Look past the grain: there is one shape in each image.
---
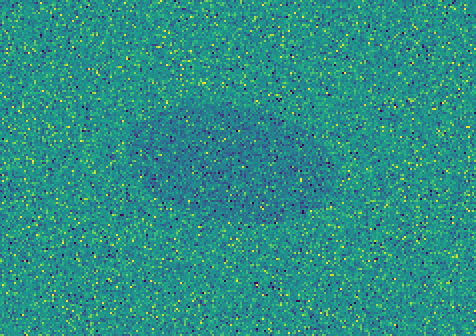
ellipse
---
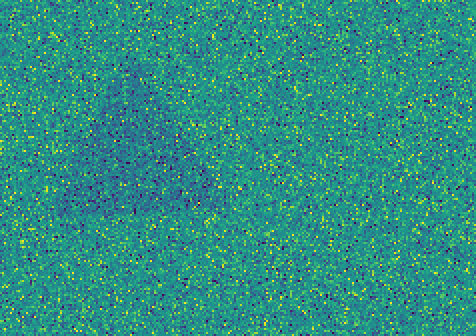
triangle
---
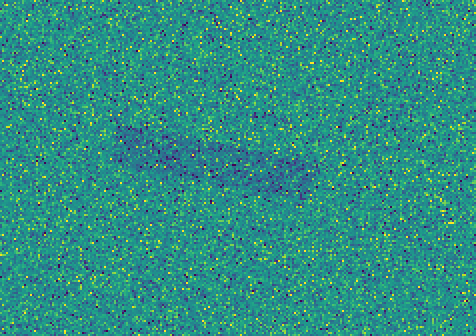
bar
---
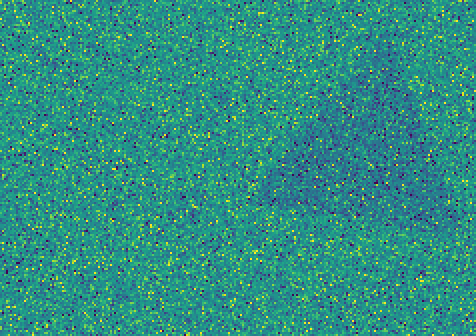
triangle
